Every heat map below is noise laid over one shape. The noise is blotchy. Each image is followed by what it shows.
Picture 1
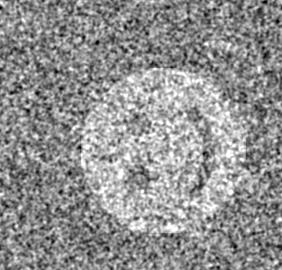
smiling face
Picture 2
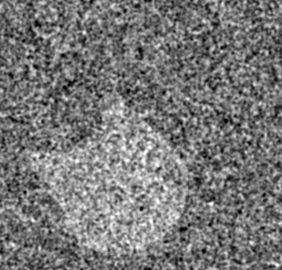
cat's head
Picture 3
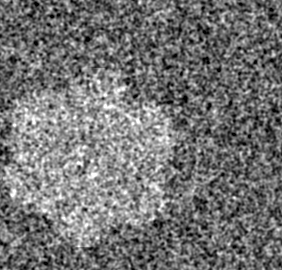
flower
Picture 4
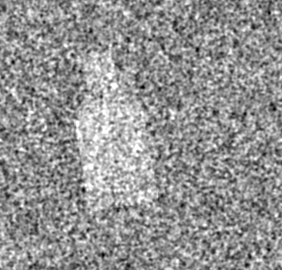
bottle
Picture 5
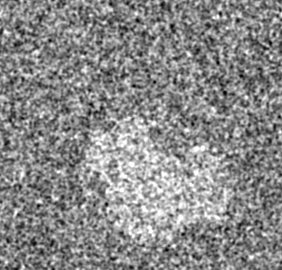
car
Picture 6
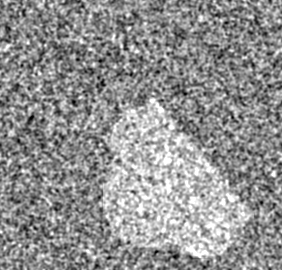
cloud
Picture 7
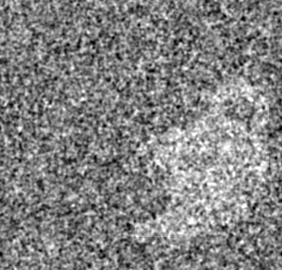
teapot
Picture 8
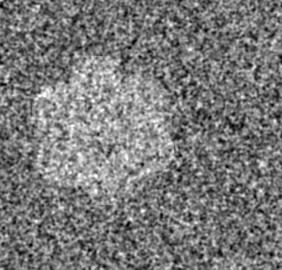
flower
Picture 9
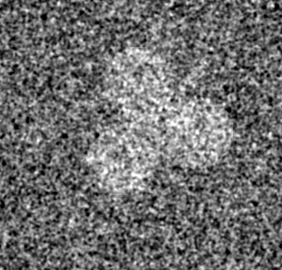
club
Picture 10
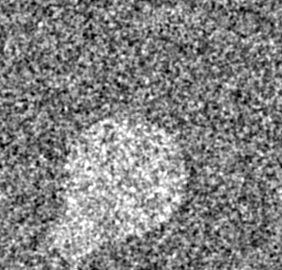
light bulb
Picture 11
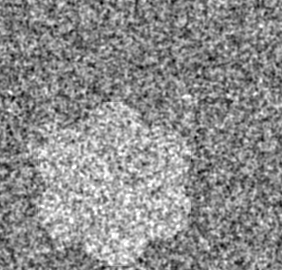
flower
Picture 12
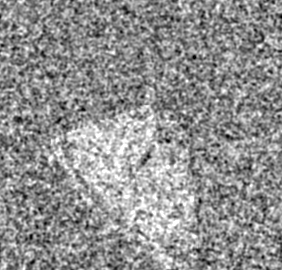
chess knight
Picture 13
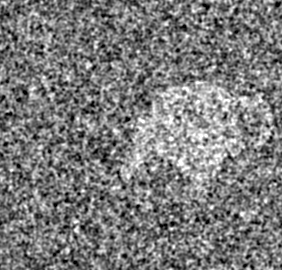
teapot
